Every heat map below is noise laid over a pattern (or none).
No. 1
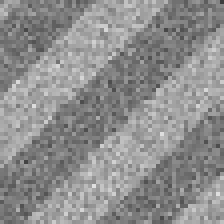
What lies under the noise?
diagonal stripes
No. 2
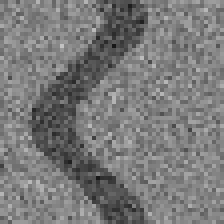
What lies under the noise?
a wavy band
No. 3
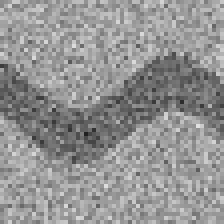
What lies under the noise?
a wavy band
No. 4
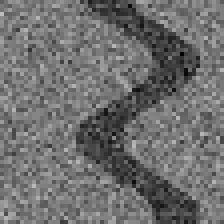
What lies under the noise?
a wavy band
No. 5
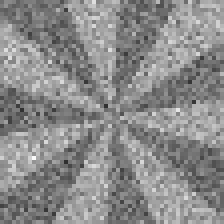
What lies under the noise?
spokes from one point
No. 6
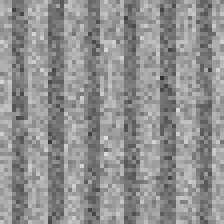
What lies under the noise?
vertical stripes
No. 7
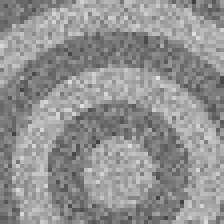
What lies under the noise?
rings round one point
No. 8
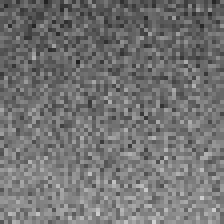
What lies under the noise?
a smooth slope
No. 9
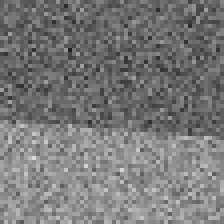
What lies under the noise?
a sharp edge
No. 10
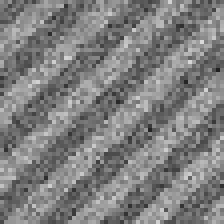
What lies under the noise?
diagonal stripes
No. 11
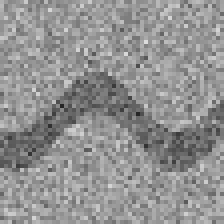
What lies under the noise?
a wavy band
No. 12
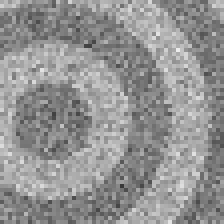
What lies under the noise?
rings round one point
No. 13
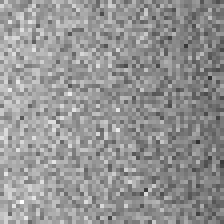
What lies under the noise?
a smooth slope
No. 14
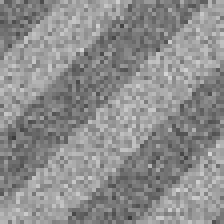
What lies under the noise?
diagonal stripes
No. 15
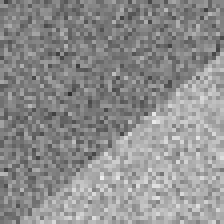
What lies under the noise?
a sharp edge
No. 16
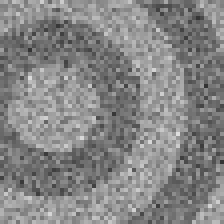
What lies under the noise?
rings round one point
